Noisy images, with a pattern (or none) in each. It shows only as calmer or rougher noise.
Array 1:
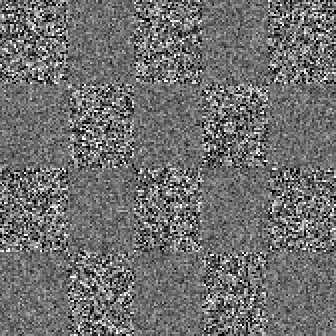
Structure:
a checkerboard
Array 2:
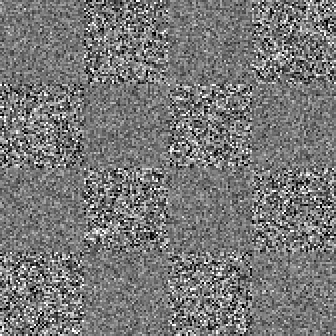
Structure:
a checkerboard
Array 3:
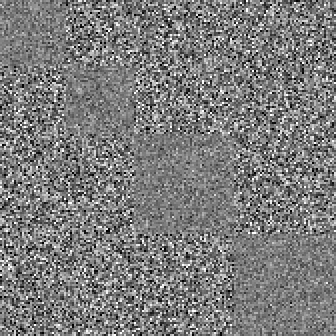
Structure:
blocks along the diagonal
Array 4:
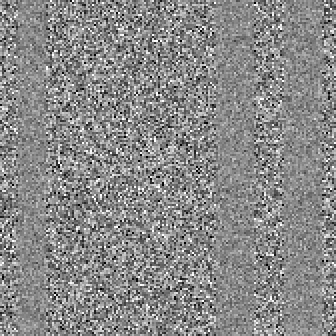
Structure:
bands of columns
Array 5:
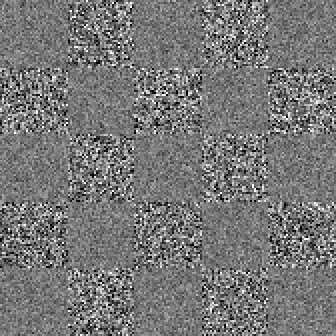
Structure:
a checkerboard
